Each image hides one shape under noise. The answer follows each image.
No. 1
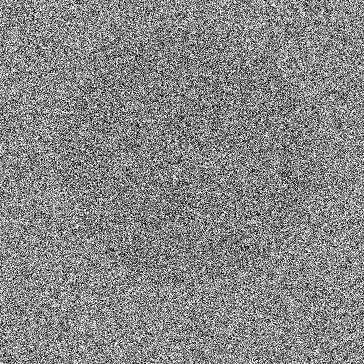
disc
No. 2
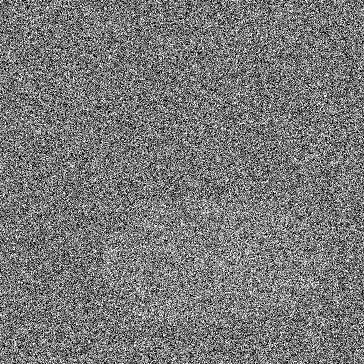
ellipse
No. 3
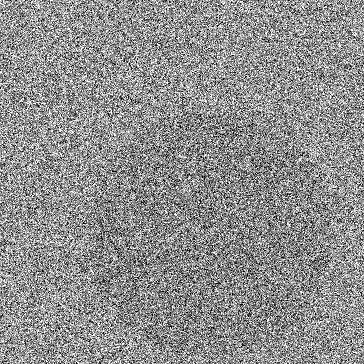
disc
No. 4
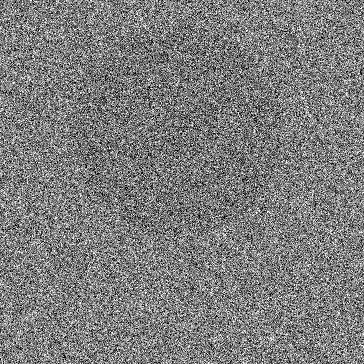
disc
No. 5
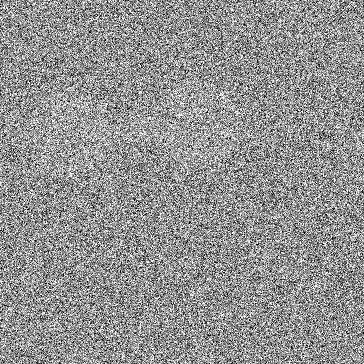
dumbbell
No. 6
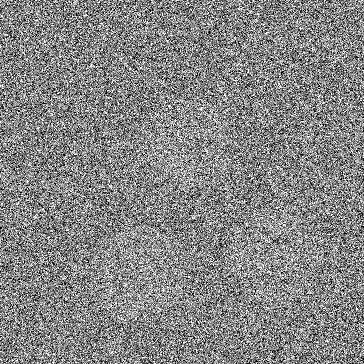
three dots
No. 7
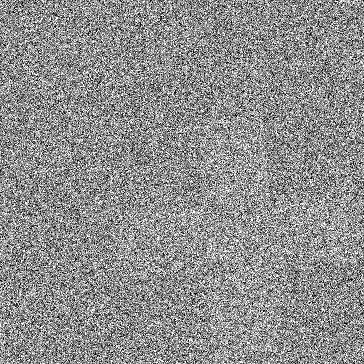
cross
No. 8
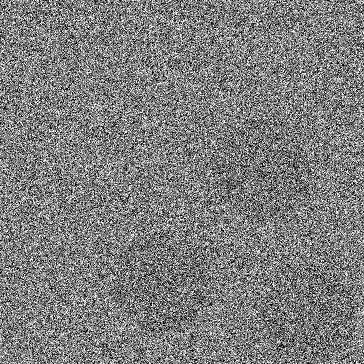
three dots
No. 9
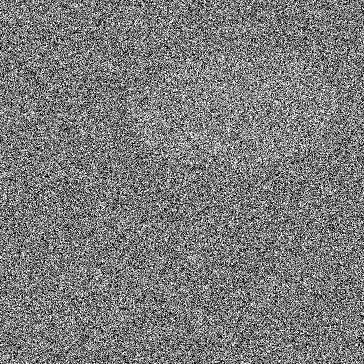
ellipse
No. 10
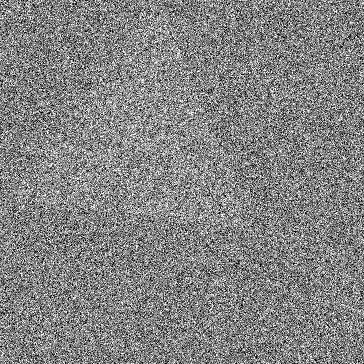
triangle
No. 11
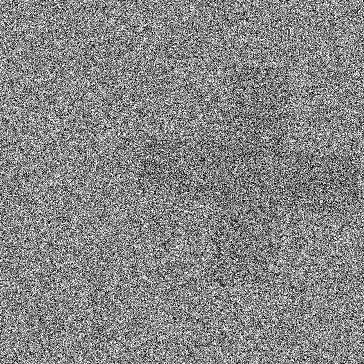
cross
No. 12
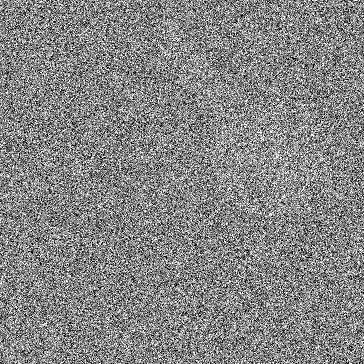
lollipop
